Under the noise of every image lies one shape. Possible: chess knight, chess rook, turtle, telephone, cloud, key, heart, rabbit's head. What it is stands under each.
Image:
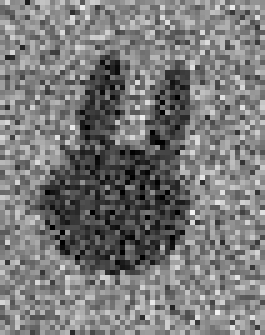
rabbit's head
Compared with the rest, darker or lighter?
darker
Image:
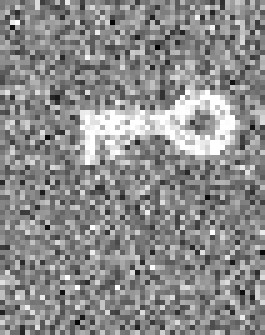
key
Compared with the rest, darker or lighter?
lighter
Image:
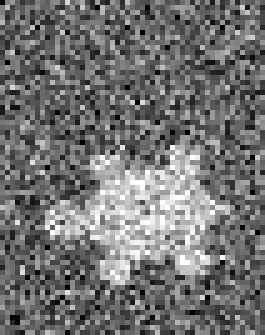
turtle
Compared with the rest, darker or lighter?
lighter
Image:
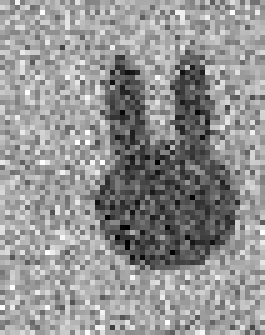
rabbit's head
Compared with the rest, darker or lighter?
darker
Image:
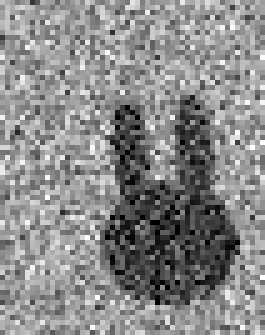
rabbit's head
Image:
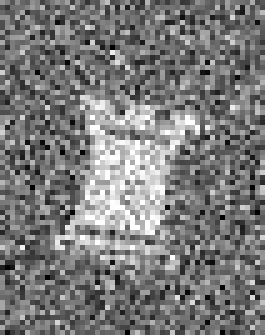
chess rook
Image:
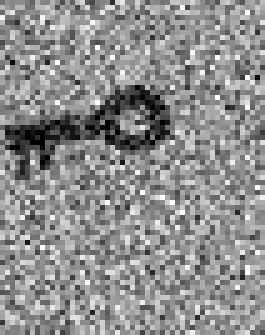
key
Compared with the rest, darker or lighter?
darker
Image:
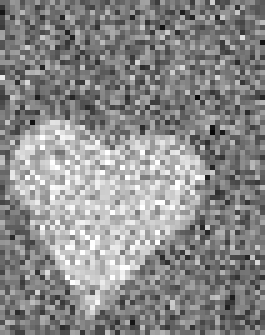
heart
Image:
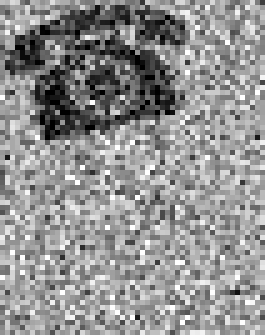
telephone
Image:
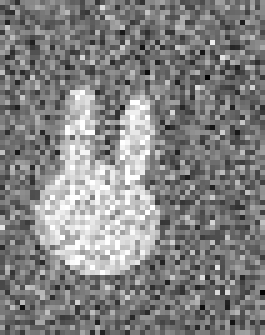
rabbit's head
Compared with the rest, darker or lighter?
lighter
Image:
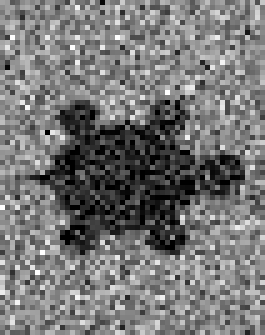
turtle
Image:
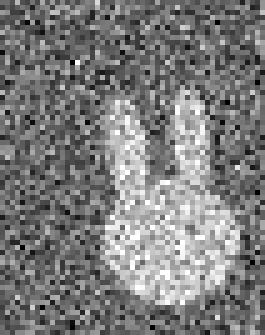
rabbit's head
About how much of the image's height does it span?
two thirds
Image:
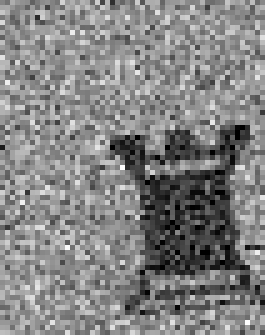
chess rook
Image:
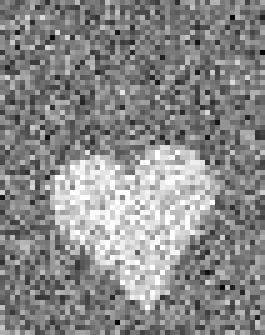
heart
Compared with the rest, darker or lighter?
lighter
